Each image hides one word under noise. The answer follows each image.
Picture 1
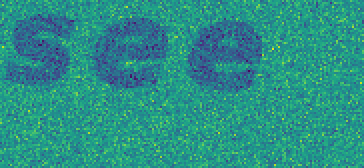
see
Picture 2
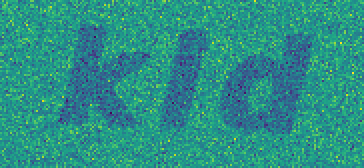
kid
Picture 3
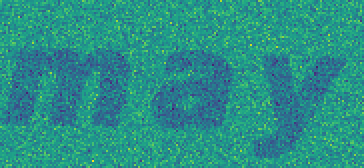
may
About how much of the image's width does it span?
nearly all
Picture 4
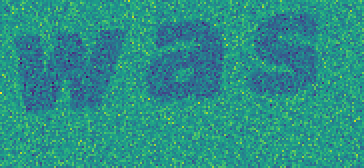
was
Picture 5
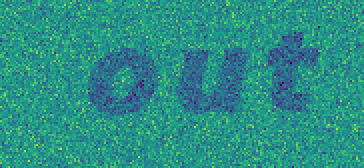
out
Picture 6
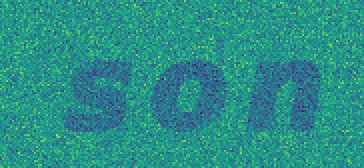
son
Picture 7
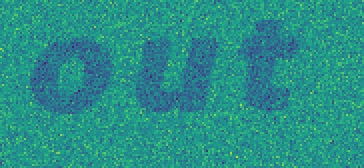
out
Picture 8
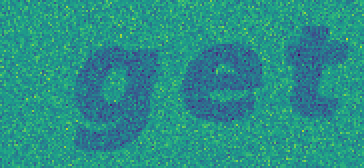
get
